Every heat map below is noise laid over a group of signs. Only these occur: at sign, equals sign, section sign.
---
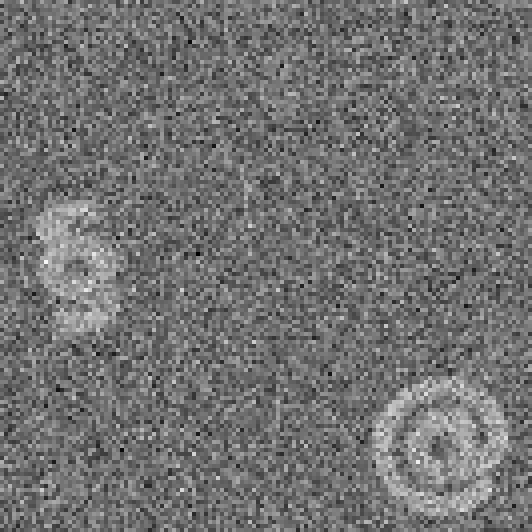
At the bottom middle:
nothing
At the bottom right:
at sign
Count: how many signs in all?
2
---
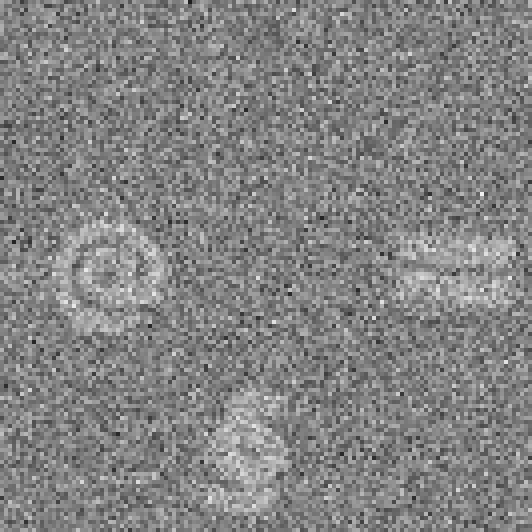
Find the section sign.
bottom middle
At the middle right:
equals sign
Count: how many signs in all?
3
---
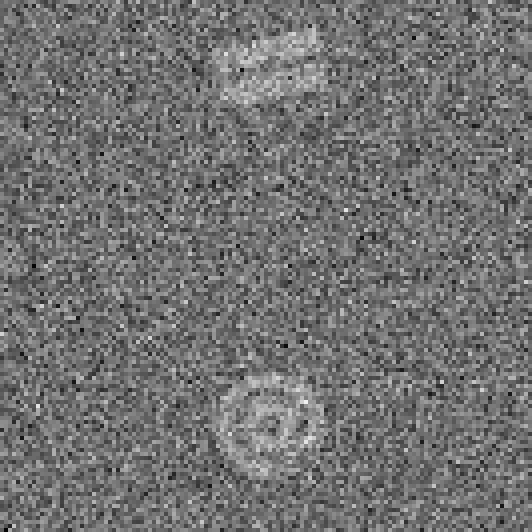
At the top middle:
equals sign
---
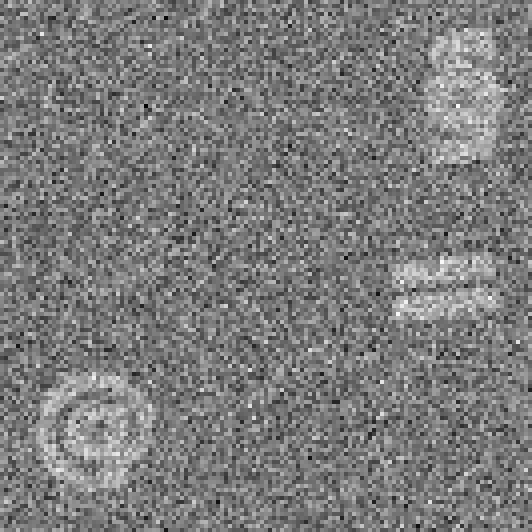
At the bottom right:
nothing
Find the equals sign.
middle right
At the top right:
section sign
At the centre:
nothing
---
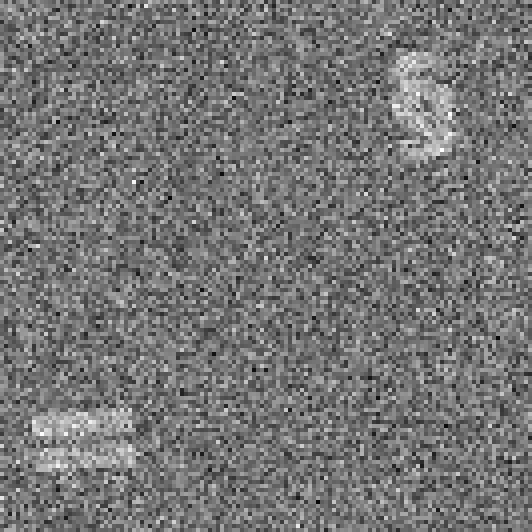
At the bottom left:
equals sign
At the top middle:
nothing
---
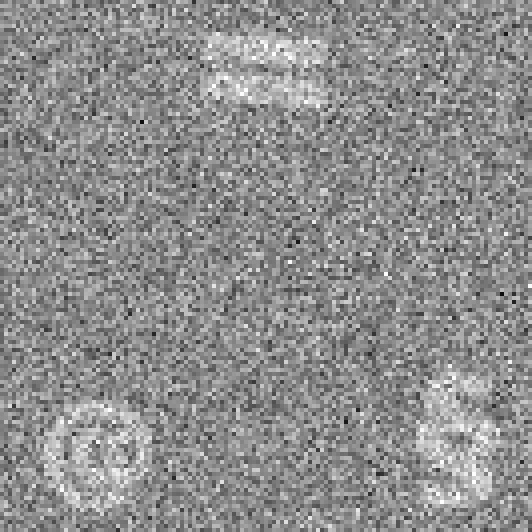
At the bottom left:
at sign
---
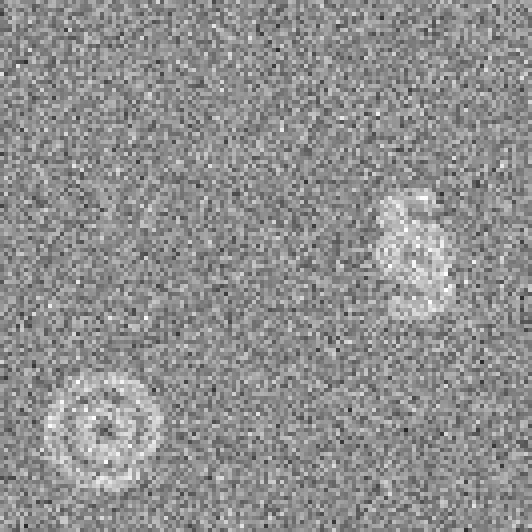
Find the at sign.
bottom left
